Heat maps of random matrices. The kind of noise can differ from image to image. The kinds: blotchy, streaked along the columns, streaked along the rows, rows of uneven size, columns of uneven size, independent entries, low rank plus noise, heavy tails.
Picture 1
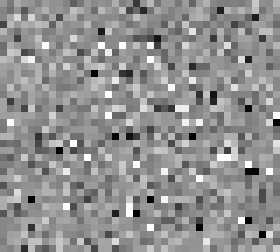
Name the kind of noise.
heavy tails
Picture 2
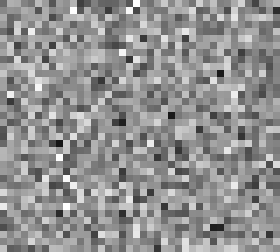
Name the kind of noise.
independent entries
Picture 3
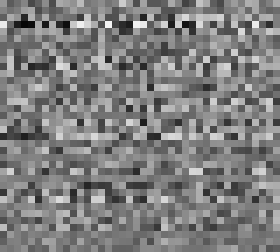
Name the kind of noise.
rows of uneven size
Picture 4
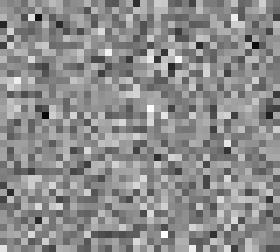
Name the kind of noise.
low rank plus noise
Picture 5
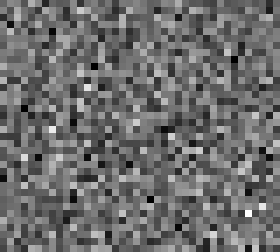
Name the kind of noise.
independent entries
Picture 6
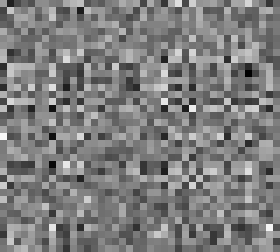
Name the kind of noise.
low rank plus noise
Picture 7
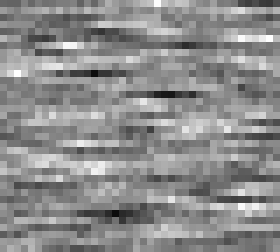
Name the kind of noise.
streaked along the rows
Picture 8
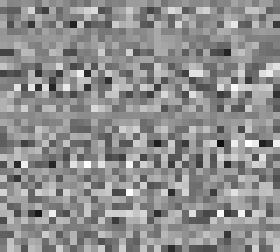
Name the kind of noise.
rows of uneven size
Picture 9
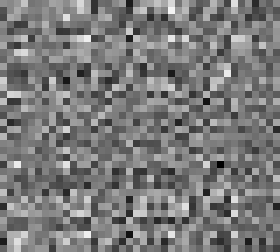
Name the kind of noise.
low rank plus noise
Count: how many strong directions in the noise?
two
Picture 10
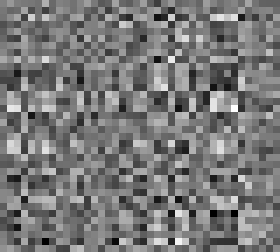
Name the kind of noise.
low rank plus noise
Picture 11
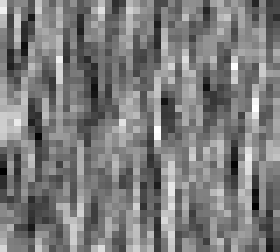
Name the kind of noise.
streaked along the columns
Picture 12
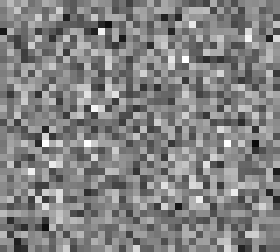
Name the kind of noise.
independent entries
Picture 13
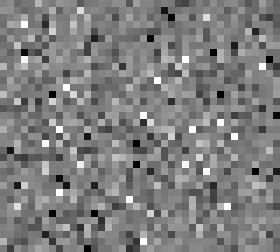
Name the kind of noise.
heavy tails
